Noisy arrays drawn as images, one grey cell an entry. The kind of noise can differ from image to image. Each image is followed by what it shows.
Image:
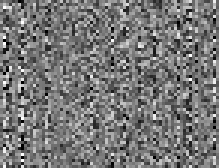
columns of uneven size
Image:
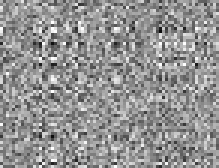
low rank plus noise
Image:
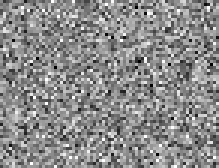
independent entries
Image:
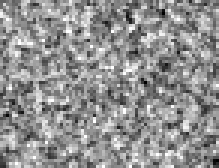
blotchy
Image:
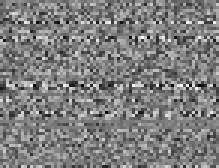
rows of uneven size
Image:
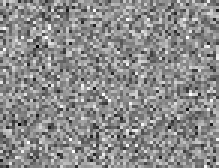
independent entries
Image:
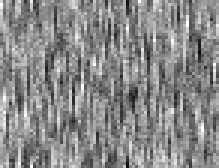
streaked along the columns
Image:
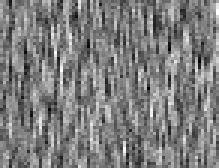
streaked along the columns
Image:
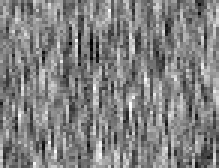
streaked along the columns
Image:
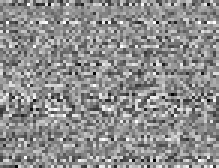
rows of uneven size
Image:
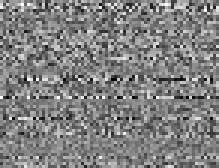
rows of uneven size
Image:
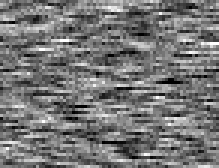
streaked along the rows
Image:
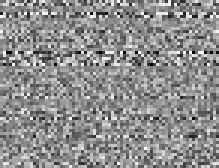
rows of uneven size
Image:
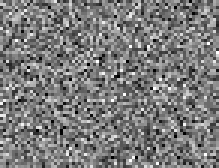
independent entries
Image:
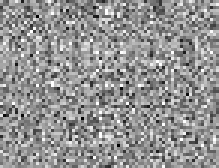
low rank plus noise
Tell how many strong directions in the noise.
five to eight
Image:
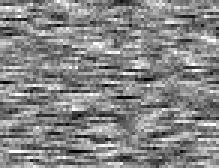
streaked along the rows
